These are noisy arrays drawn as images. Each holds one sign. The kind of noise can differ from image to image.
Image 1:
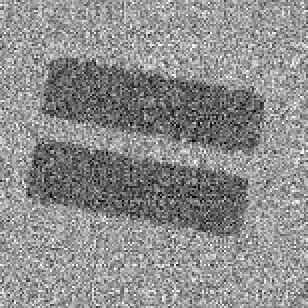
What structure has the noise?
low rank plus noise
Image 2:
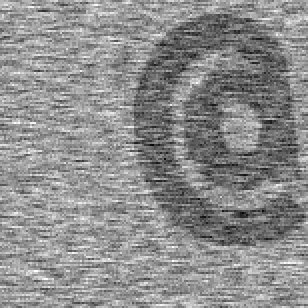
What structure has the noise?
streaked along the rows
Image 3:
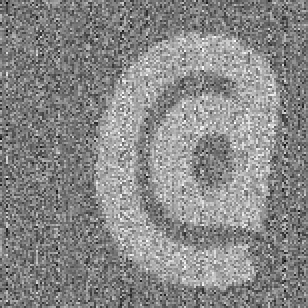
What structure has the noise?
columns of uneven size
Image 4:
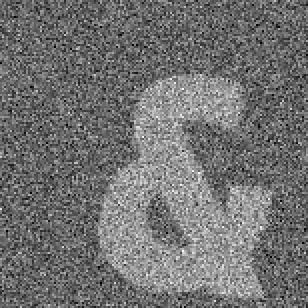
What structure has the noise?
independent entries
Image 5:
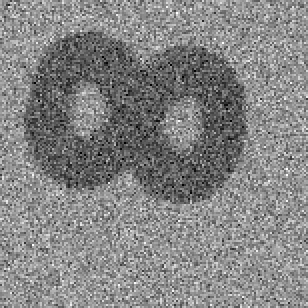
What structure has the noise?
independent entries
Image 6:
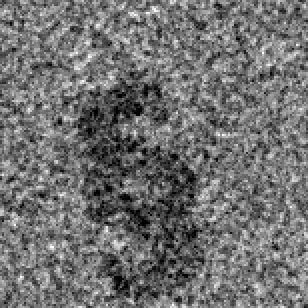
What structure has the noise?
blotchy
